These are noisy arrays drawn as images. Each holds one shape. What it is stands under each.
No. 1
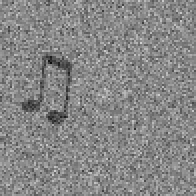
dark pair of musical notes, middle left
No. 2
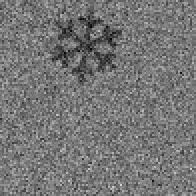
dark snowflake, top middle
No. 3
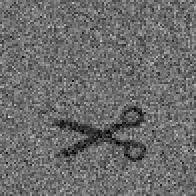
dark pair of scissors
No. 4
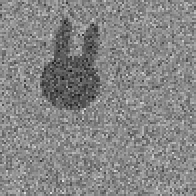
dark rabbit's head
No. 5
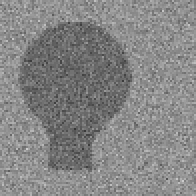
dark light bulb
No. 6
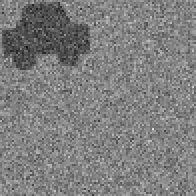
dark car, top left
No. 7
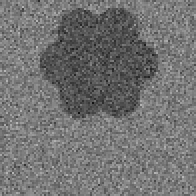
dark flower
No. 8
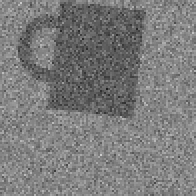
dark cup
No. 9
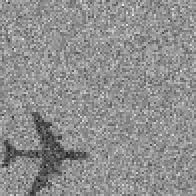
dark airplane, bottom left
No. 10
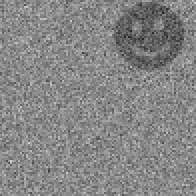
dark smiling face, top right
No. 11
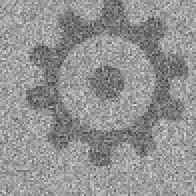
dark gear
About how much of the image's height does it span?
nearly all
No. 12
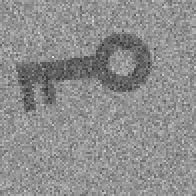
dark key
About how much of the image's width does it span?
two thirds
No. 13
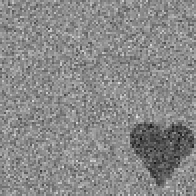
dark heart, bottom right
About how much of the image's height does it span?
a third
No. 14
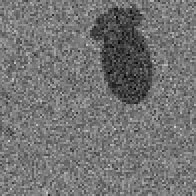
dark footprint
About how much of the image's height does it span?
half
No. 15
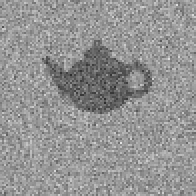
dark teapot
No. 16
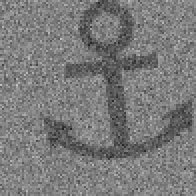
dark anchor
